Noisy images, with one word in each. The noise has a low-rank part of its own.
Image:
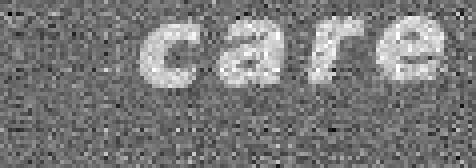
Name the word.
care
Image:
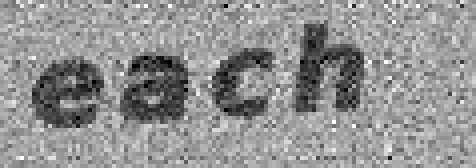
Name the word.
each
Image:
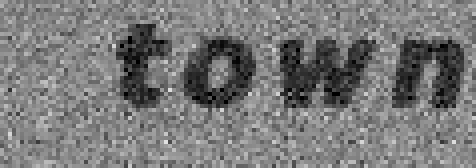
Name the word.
town
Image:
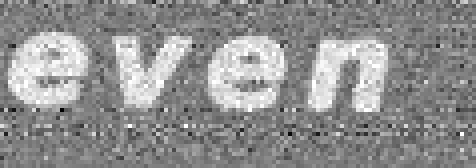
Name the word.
even
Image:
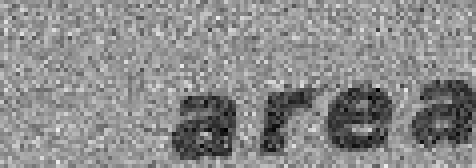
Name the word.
area
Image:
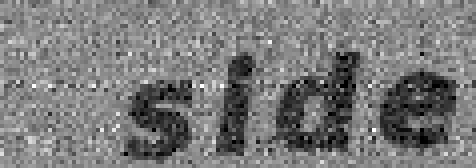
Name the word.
side
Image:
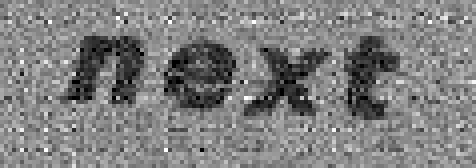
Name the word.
next
